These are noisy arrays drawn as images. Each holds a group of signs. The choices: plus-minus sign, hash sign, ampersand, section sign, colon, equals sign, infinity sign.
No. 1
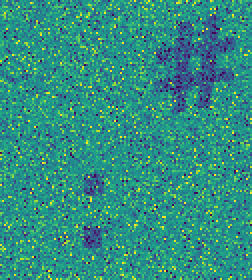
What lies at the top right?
hash sign
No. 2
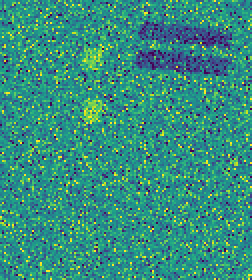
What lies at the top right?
equals sign
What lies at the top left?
colon
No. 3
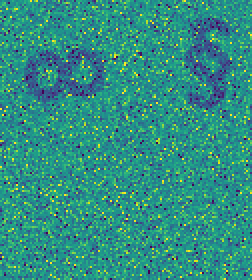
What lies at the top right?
section sign
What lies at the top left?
infinity sign
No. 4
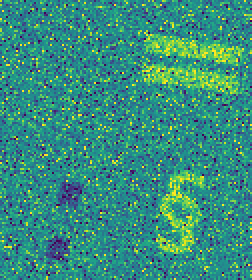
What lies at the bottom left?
colon
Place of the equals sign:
top right
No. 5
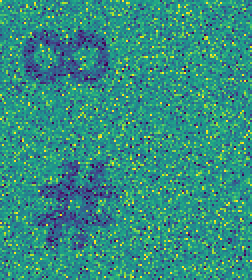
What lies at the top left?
infinity sign
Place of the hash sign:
bottom left
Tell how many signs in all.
2
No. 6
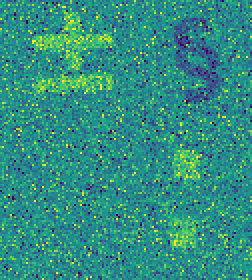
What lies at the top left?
plus-minus sign
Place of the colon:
bottom right
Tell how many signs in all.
3
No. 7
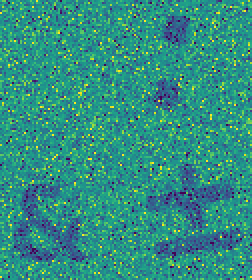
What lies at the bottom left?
ampersand
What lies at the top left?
nothing
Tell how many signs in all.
3
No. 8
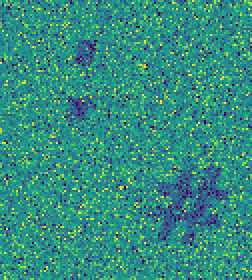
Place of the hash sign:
bottom right
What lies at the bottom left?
nothing
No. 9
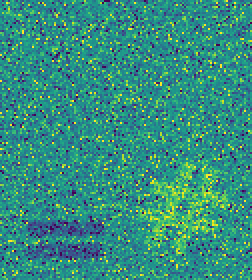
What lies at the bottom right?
hash sign
